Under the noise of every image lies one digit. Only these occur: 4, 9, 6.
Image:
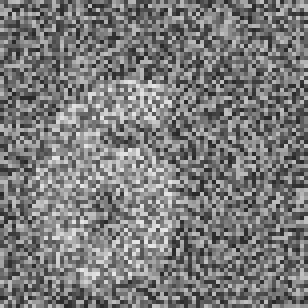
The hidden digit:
6
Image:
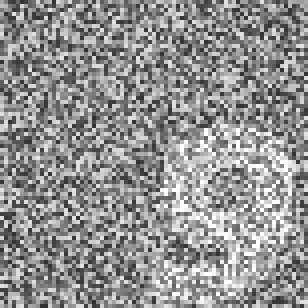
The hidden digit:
9
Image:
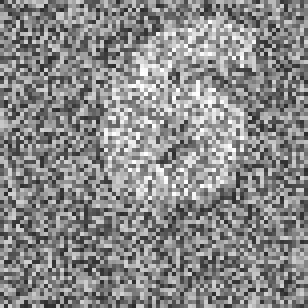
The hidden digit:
6
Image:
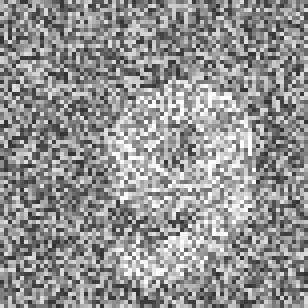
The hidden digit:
9
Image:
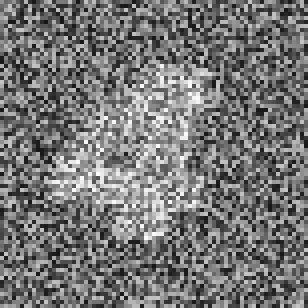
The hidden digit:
4
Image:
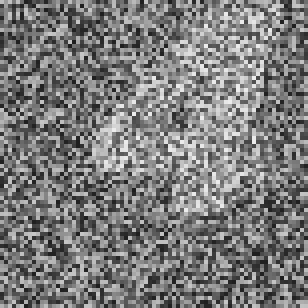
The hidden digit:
4
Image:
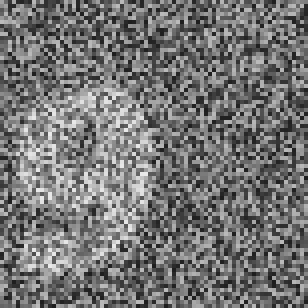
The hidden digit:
9
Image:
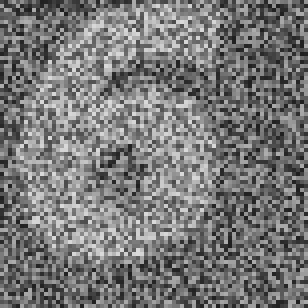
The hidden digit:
6
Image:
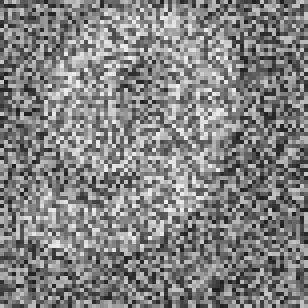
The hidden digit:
9
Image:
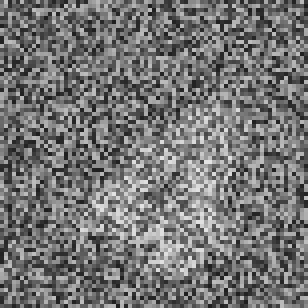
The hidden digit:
4
